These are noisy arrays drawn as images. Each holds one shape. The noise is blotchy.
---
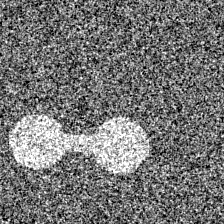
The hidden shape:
dumbbell
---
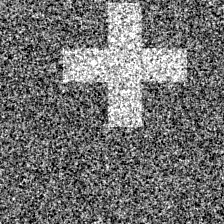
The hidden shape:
cross
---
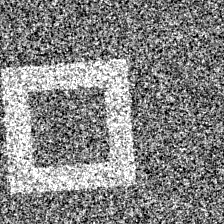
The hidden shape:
square frame
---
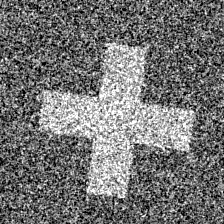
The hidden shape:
cross
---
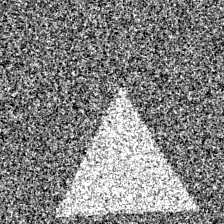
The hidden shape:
triangle
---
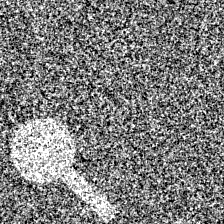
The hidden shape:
lollipop
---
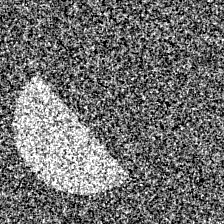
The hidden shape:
half disc
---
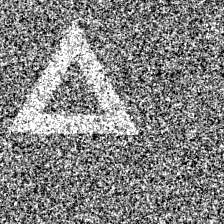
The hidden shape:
triangle frame
